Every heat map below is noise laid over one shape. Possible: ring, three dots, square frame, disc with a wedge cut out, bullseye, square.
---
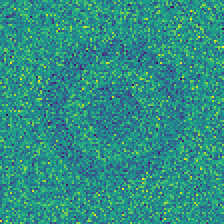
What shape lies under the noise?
bullseye
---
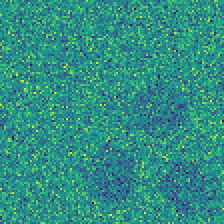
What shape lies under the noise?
three dots
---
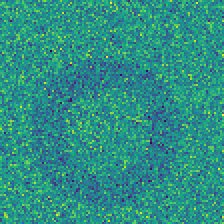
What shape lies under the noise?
ring
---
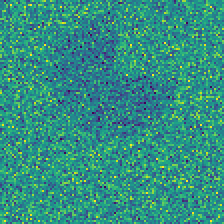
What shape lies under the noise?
disc with a wedge cut out
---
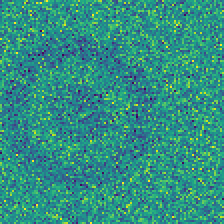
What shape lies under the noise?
bullseye
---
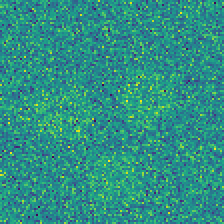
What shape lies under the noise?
three dots
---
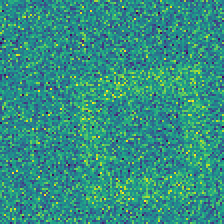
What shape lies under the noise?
square frame
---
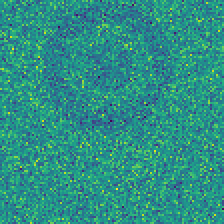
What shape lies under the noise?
bullseye
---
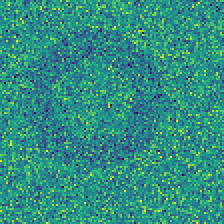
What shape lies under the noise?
ring
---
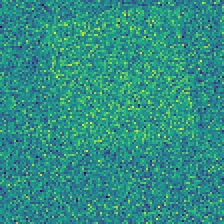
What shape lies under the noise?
square
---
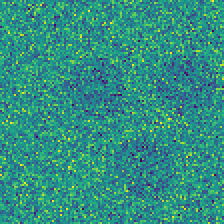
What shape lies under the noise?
three dots
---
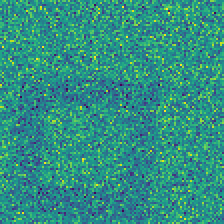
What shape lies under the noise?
square frame
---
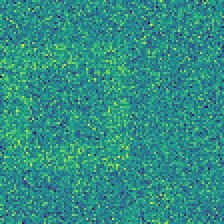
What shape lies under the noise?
square frame
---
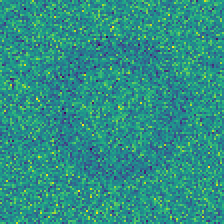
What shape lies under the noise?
ring
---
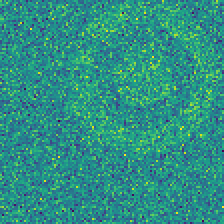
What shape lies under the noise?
bullseye
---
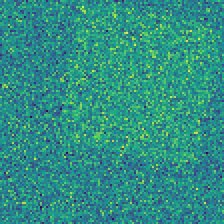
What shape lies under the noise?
square
